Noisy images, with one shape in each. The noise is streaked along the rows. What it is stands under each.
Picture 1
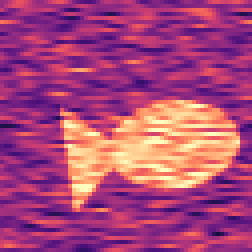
fish
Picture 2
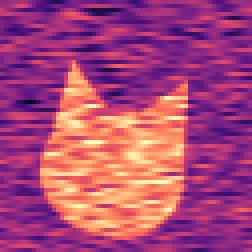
cat's head
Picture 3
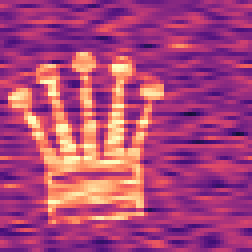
chess queen
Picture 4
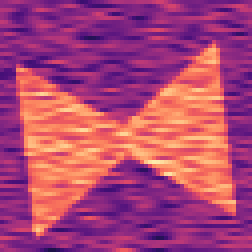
bow tie
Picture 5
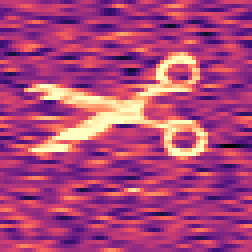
pair of scissors
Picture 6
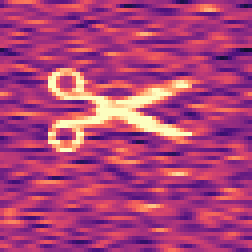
pair of scissors
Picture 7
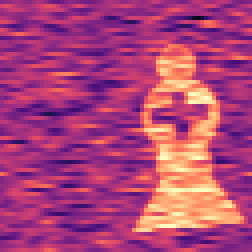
chess bishop
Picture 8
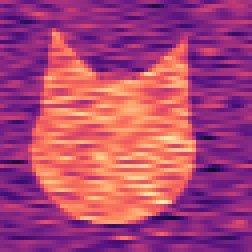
cat's head
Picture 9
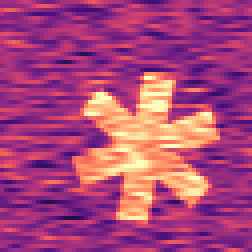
asterisk
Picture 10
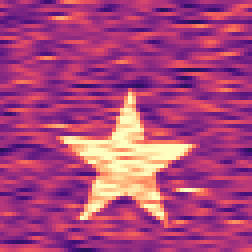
star
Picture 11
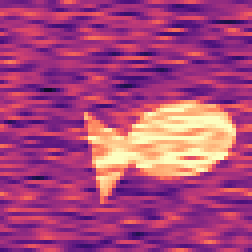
fish
